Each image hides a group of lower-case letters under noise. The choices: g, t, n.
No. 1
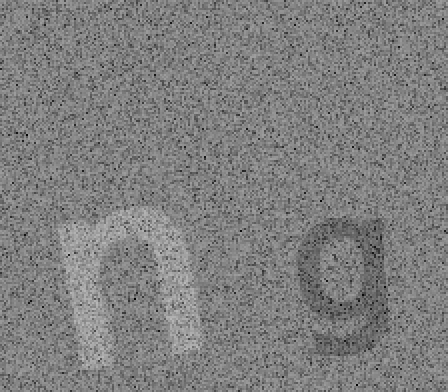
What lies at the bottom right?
g
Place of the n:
bottom left
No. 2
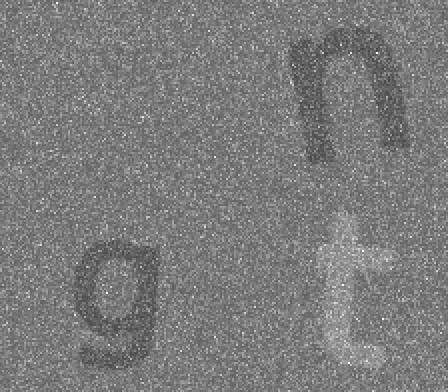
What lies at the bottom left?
g
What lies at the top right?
n
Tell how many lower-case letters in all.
3
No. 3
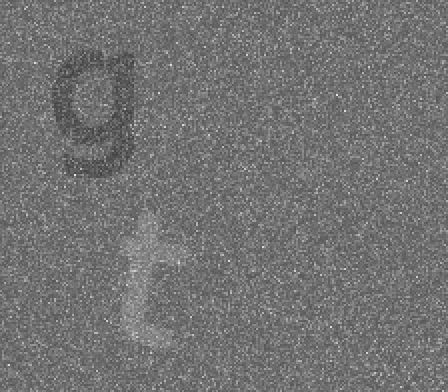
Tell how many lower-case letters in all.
2
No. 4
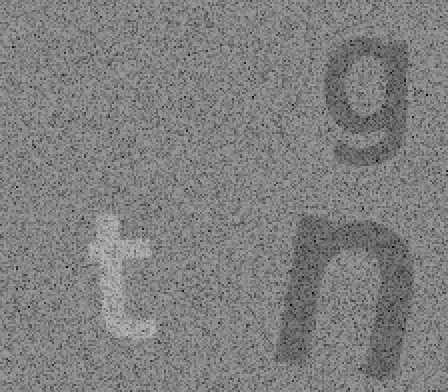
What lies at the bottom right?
n
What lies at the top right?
g
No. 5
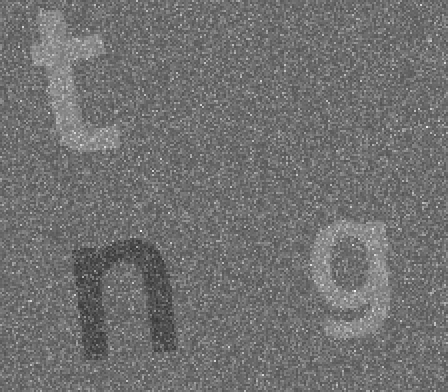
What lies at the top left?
t
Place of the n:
bottom left
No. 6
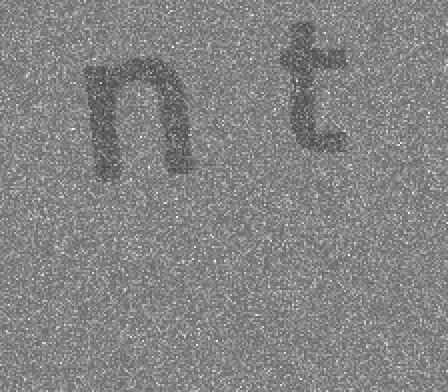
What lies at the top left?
n
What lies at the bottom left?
nothing
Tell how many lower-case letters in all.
2
